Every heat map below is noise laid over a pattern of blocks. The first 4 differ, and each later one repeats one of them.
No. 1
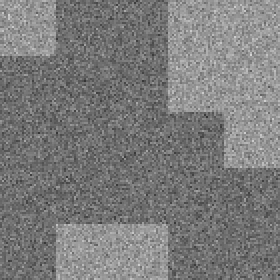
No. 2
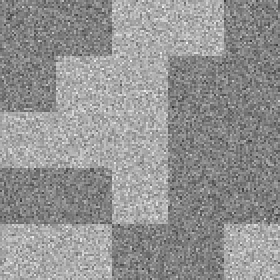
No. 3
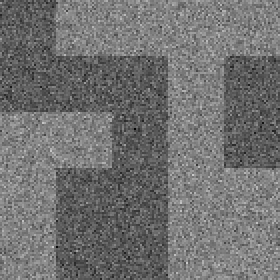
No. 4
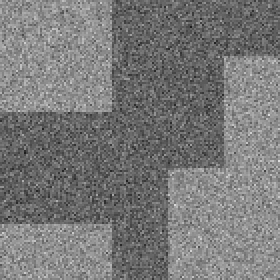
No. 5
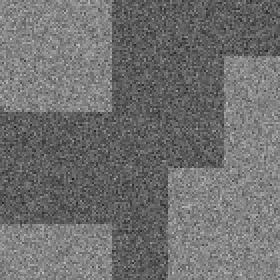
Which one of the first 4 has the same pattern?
4
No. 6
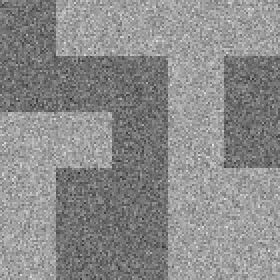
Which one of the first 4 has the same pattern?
3
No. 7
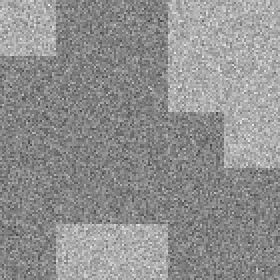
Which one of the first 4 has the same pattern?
1
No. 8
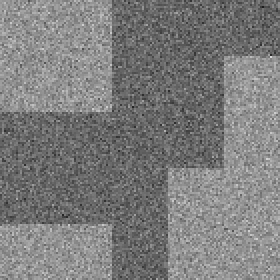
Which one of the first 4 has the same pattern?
4
